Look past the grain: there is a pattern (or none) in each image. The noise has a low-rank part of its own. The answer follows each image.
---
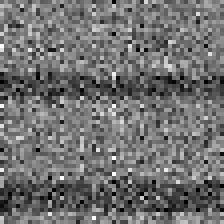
bands of rows
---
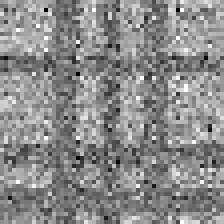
bands of rows crossing bands of columns
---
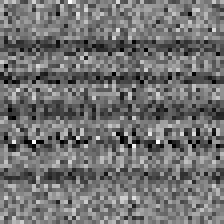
bands of rows
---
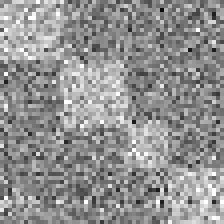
blocks along the diagonal
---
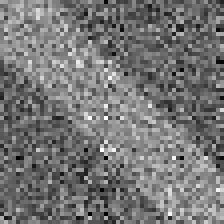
a diagonal band
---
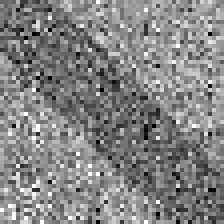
a diagonal band
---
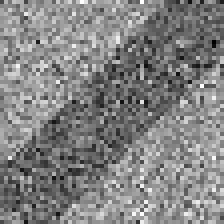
a diagonal band
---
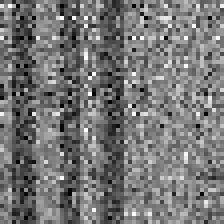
bands of columns
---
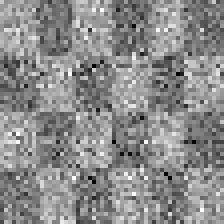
a checkerboard
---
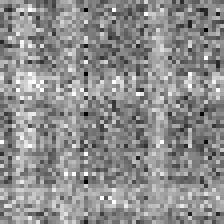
bands of rows crossing bands of columns
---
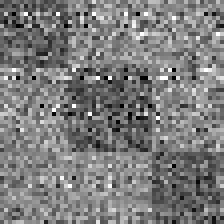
blocks along the diagonal
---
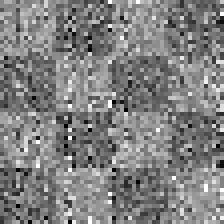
a checkerboard
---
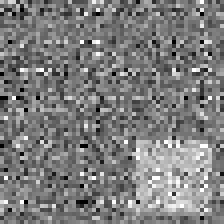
one block
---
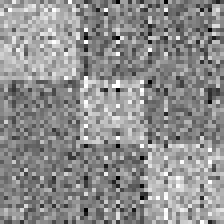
blocks along the diagonal
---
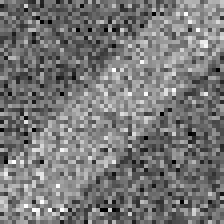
a diagonal band
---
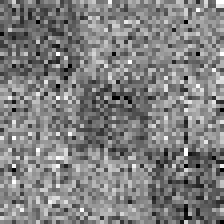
blocks along the diagonal
